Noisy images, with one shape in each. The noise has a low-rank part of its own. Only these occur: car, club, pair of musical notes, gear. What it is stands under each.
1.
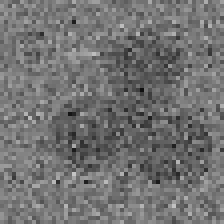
club
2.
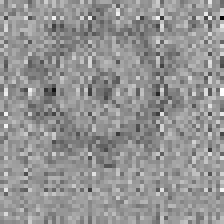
gear
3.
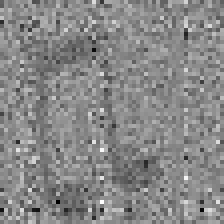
pair of musical notes
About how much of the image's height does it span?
nearly all
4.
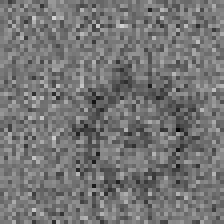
gear
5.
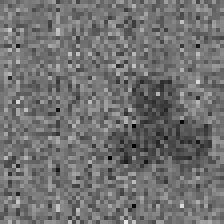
club
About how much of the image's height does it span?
half
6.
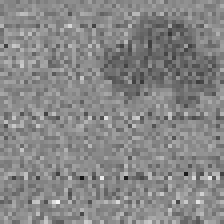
car
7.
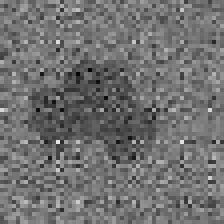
car
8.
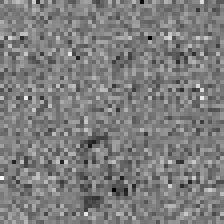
pair of musical notes
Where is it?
bottom middle
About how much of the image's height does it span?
a third
